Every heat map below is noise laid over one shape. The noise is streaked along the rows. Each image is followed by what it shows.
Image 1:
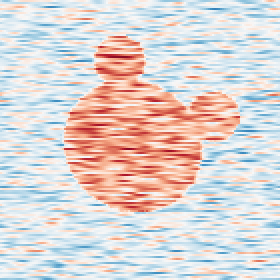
bear's head
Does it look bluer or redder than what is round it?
redder
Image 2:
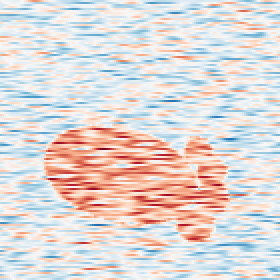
footprint
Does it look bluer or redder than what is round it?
redder
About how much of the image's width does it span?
two thirds
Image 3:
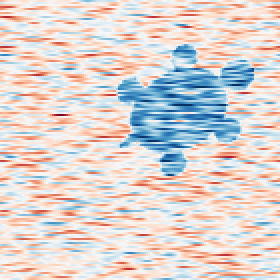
turtle
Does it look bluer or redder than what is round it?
bluer
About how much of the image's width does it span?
half
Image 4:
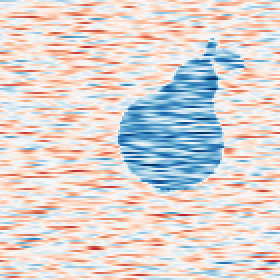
pear
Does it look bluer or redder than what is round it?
bluer
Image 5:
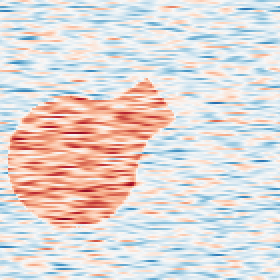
light bulb
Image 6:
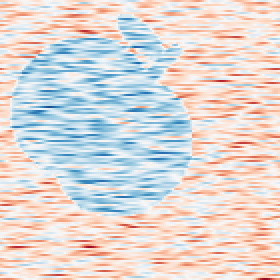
apple
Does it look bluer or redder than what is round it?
bluer
